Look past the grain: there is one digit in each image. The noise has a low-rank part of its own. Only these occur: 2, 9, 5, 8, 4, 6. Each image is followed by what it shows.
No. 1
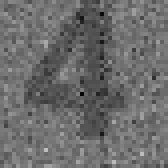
4
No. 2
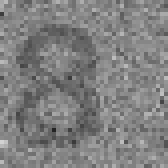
8
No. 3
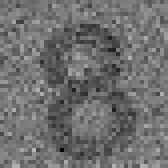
8
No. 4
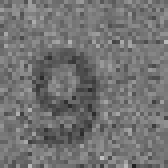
9
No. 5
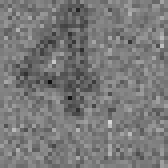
4
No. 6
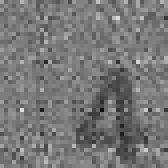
4
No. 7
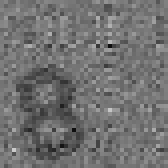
8
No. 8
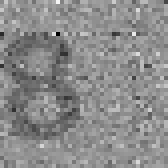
8
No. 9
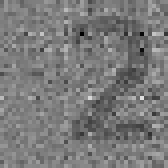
2
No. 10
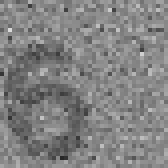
6
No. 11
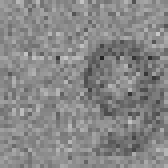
9
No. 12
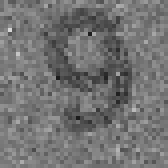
9
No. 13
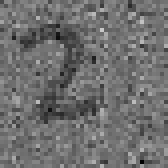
2
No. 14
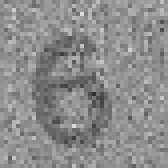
6
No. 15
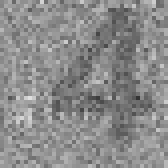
4
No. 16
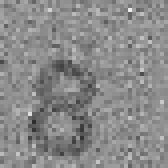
8
